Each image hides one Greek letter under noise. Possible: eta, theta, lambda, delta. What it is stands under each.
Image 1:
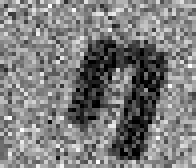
eta
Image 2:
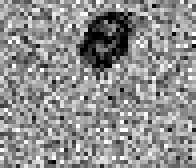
theta
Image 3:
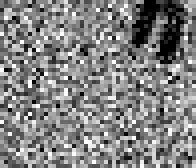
eta
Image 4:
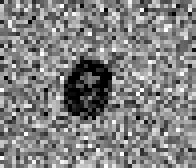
theta
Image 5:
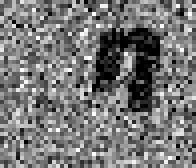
eta
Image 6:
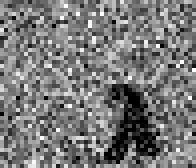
lambda
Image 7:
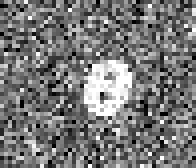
theta
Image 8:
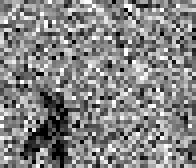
lambda
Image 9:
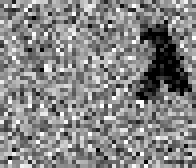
lambda
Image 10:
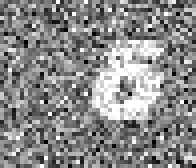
delta
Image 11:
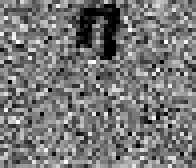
eta
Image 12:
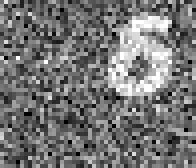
delta
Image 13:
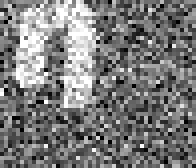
eta
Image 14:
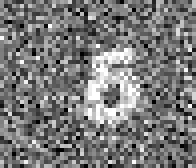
delta
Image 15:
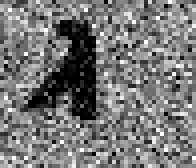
lambda
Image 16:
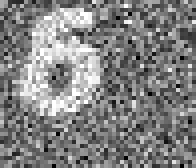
delta
